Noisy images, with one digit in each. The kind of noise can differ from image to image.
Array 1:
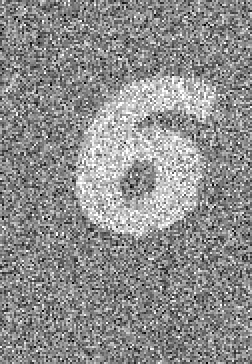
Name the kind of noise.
independent entries
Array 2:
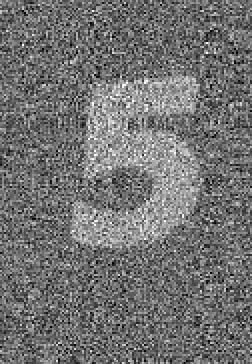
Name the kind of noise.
low rank plus noise
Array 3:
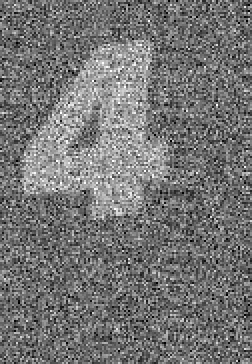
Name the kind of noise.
low rank plus noise
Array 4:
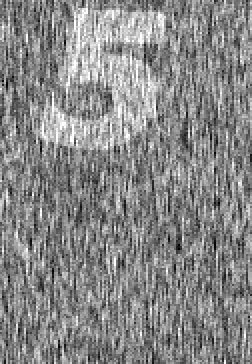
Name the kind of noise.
streaked along the columns
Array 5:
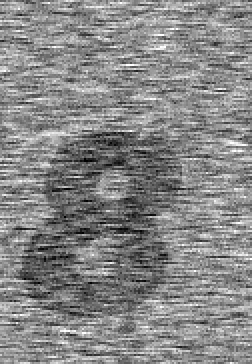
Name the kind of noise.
streaked along the rows
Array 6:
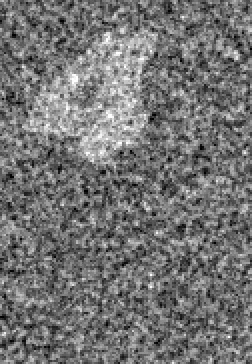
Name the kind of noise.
blotchy
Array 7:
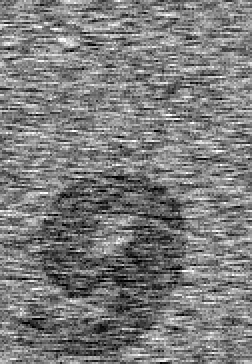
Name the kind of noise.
streaked along the rows
